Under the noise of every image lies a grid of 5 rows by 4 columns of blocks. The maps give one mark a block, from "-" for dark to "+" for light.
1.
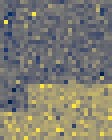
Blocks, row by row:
----
----
----
-+++
++++
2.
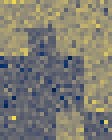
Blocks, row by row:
++++
+-++
---+
---+
--+-
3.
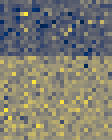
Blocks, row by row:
----
----
++++
++++
++++
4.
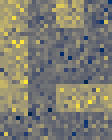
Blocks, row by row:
+-+-
+---
+---
+-++
----
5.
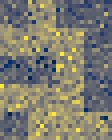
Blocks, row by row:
-+--
+++-
--+-
+++-
-+++
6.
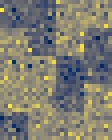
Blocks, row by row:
--++
+-+-
++--
++-+
-+++
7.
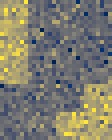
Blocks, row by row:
+---
+---
+---
---+
--++
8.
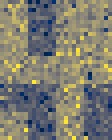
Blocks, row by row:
+-++
+-++
++++
--+-
+-+-
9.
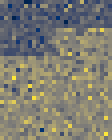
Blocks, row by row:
----
--++
++++
++++
++++
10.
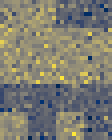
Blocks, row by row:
++--
++++
++++
----
+-+-
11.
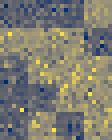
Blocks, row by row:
---+
+++-
-+++
--++
-+-+
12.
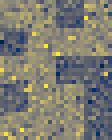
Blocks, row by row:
++-+
-+++
++--
-++-
+++-
